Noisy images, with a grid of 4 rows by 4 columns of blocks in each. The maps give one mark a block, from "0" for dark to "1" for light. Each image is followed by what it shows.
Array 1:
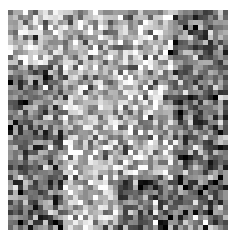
1 1 1 0
0 1 1 0
0 1 1 0
0 1 0 0
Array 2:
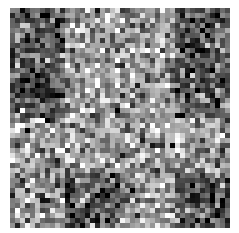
0 1 1 0
0 1 1 0
1 1 1 1
1 0 1 0
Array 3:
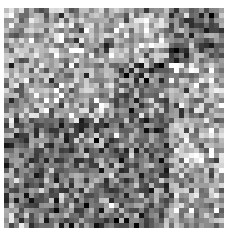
1 1 1 0
1 1 0 1
0 0 0 1
0 0 0 1
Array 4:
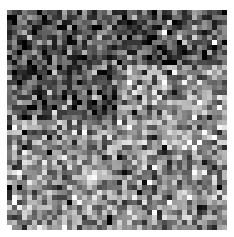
0 0 0 0
0 0 1 1
1 1 1 1
1 1 1 1
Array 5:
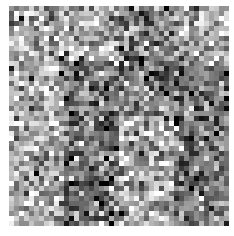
1 1 0 1
1 0 0 0
1 0 1 0
1 0 1 0
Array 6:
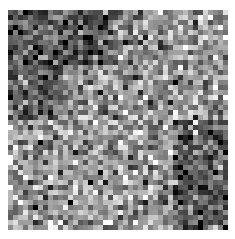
0 0 1 1
0 1 1 1
1 1 1 0
1 1 1 0
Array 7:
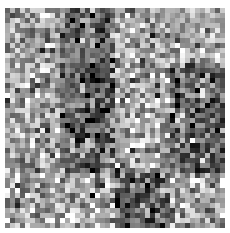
1 0 1 1
1 0 1 0
1 0 1 0
1 1 0 1
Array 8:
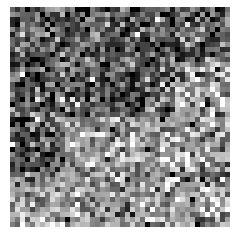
0 0 0 0
0 0 0 1
0 1 1 1
1 1 1 1
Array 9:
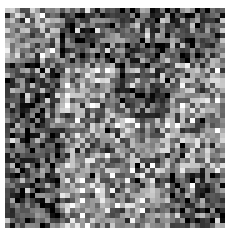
1 0 0 0
0 1 0 1
0 1 1 1
0 1 1 0
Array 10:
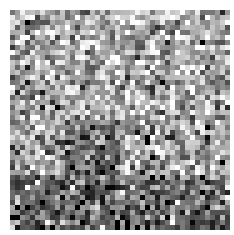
1 1 1 1
1 1 1 1
1 0 1 1
0 0 0 0
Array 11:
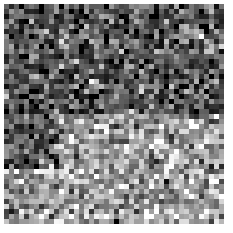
0 0 0 0
0 0 0 0
0 1 1 1
1 1 1 1
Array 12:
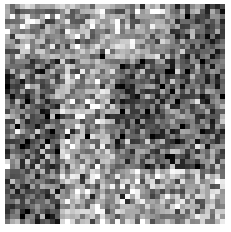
1 1 1 0
0 1 0 0
0 1 0 0
0 1 1 1
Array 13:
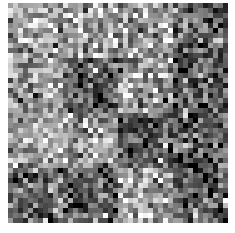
1 1 1 0
1 0 1 0
1 1 0 0
0 0 1 0
